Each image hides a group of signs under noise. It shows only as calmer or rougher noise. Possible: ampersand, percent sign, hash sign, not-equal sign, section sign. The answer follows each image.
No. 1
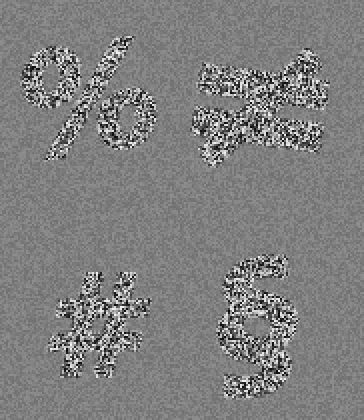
top left: percent sign; top right: not-equal sign; bottom left: hash sign; bottom right: section sign
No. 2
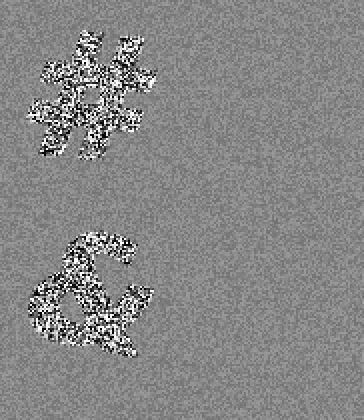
top left: hash sign; bottom left: ampersand
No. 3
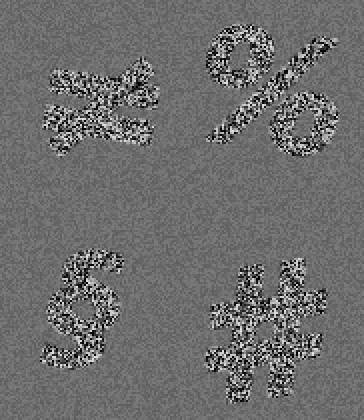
top left: not-equal sign; top right: percent sign; bottom left: section sign; bottom right: hash sign
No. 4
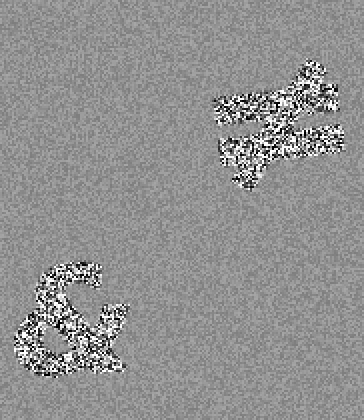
top right: not-equal sign; bottom left: ampersand
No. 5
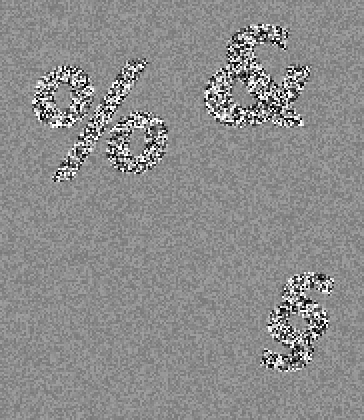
top left: percent sign; top right: ampersand; bottom right: section sign
